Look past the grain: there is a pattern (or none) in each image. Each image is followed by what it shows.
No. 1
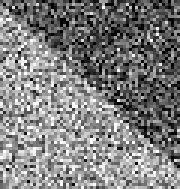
a sharp edge
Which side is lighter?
bottom left
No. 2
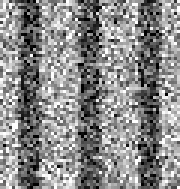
vertical stripes
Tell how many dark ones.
3
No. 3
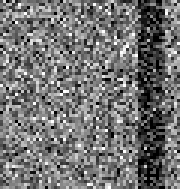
one vertical stripe
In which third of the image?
right
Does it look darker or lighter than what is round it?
darker
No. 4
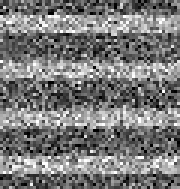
horizontal stripes
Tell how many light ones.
4
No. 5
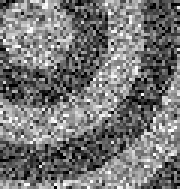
rings round one point
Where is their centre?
top left
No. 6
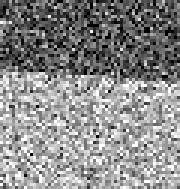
a sharp edge
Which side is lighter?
bottom
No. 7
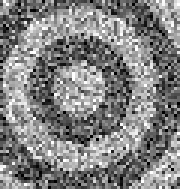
rings round one point
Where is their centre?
centre
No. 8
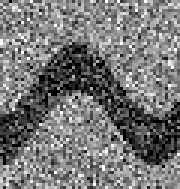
a wavy band
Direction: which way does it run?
left to right
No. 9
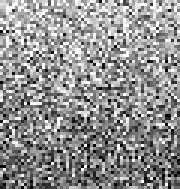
a smooth slope
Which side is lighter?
top
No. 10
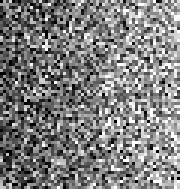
a smooth slope
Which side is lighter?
right
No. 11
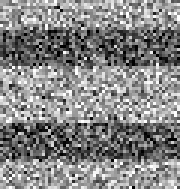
horizontal stripes
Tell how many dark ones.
2
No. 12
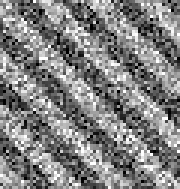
diagonal stripes
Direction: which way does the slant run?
top left to bottom right
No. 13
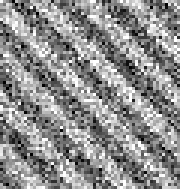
diagonal stripes
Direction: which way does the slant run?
top left to bottom right
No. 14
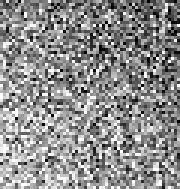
a smooth slope
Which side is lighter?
bottom left
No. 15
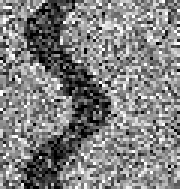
a wavy band
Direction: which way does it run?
top to bottom
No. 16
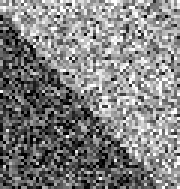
a sharp edge
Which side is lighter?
top right
